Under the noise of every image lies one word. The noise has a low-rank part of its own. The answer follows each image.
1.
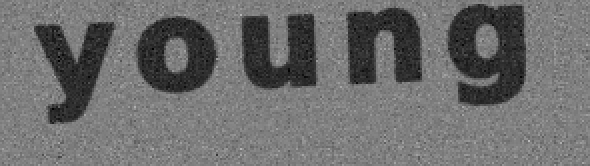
young
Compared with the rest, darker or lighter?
darker
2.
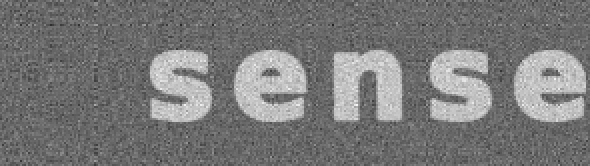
sense
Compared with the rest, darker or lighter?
lighter
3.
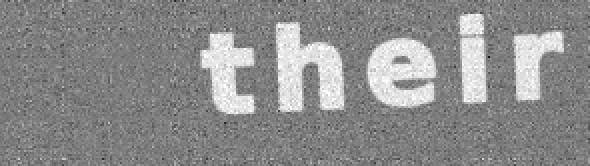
their
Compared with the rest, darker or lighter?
lighter
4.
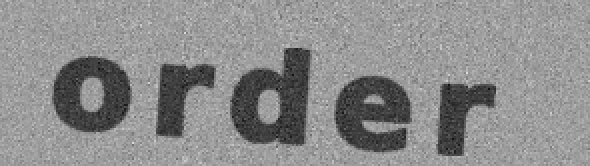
order
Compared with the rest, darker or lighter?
darker
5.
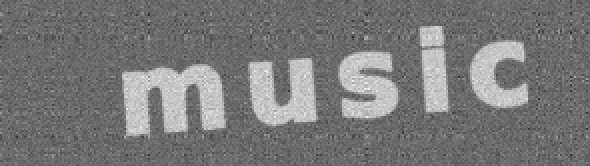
music
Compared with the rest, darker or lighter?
lighter
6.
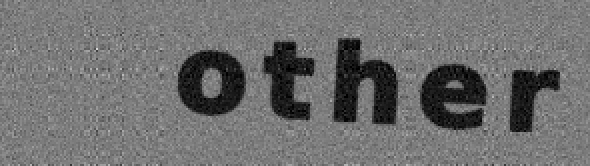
other
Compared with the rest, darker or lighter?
darker
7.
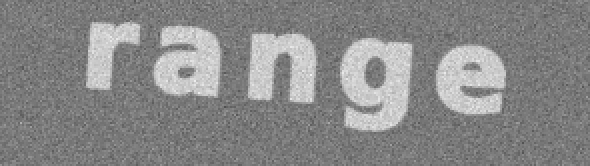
range
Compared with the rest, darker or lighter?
lighter
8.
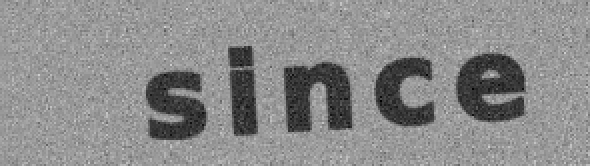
since
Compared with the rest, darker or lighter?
darker
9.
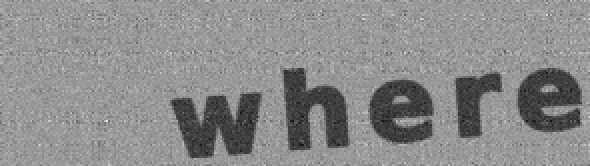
where
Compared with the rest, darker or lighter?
darker
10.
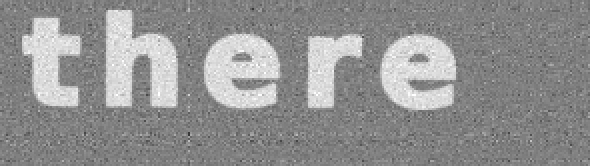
there
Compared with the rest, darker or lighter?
lighter
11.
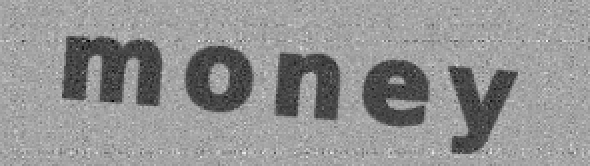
money
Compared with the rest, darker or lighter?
darker
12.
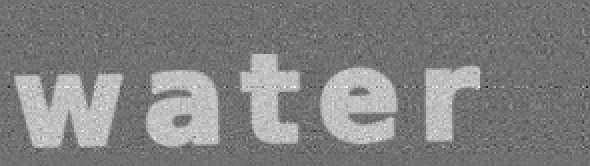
water
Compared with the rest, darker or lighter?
lighter
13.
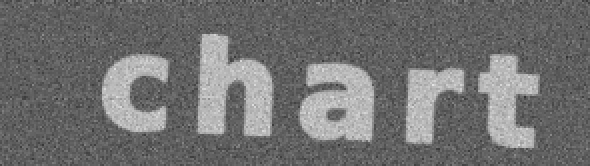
chart
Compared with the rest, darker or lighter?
lighter
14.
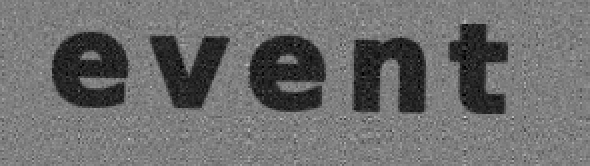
event
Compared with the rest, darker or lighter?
darker
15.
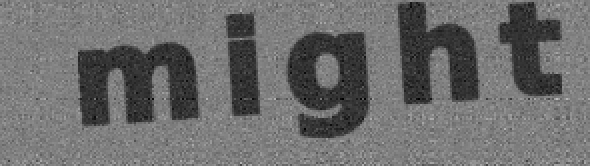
might
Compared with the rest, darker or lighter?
darker
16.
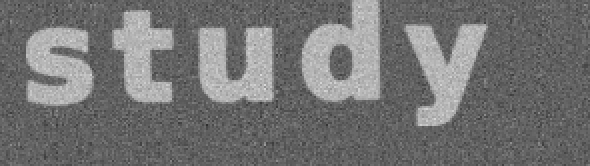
study
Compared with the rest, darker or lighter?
lighter
